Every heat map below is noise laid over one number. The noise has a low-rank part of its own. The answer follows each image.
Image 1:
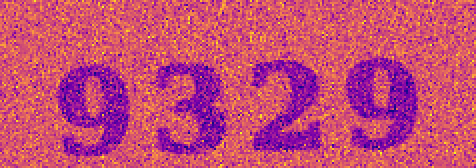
9329
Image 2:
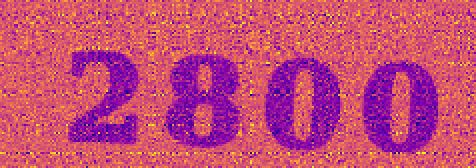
2800
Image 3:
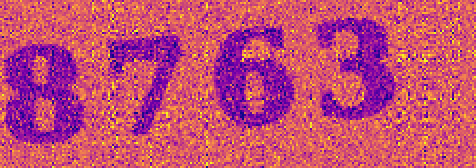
8763
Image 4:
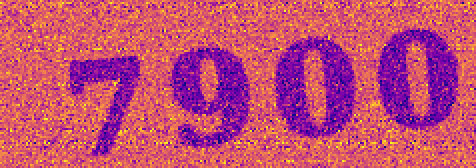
7900
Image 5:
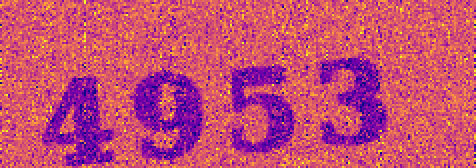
4953
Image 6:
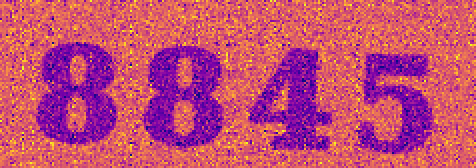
8845
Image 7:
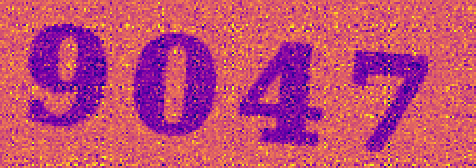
9047
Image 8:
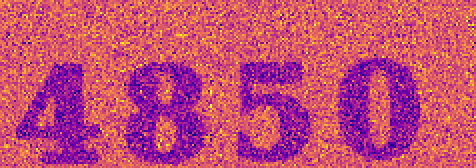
4850
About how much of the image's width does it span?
nearly all
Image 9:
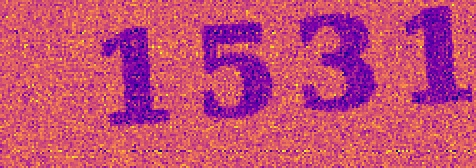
1531
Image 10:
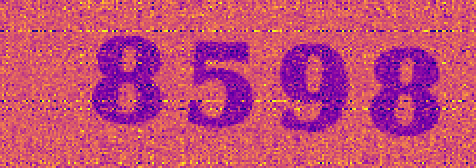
8598
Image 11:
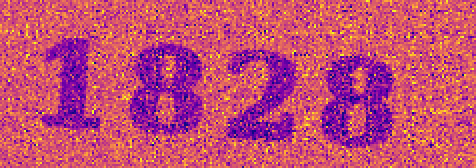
1828
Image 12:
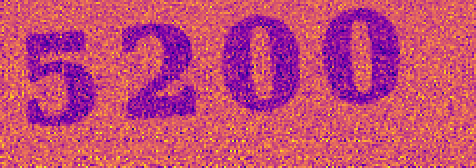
5200
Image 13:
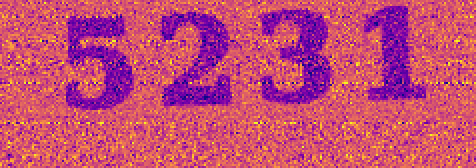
5231
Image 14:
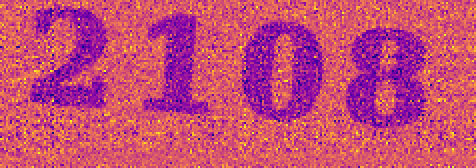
2108
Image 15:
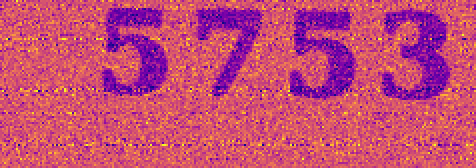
5753
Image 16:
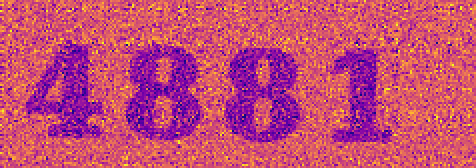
4881
